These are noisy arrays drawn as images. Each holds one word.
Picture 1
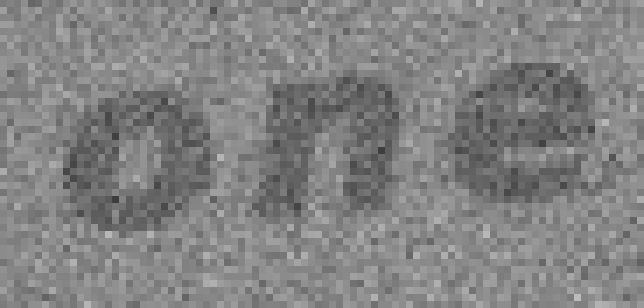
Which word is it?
one
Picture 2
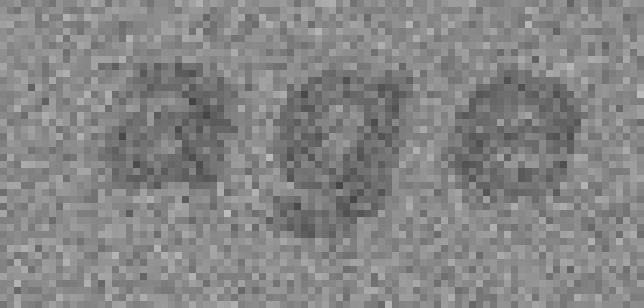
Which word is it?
age
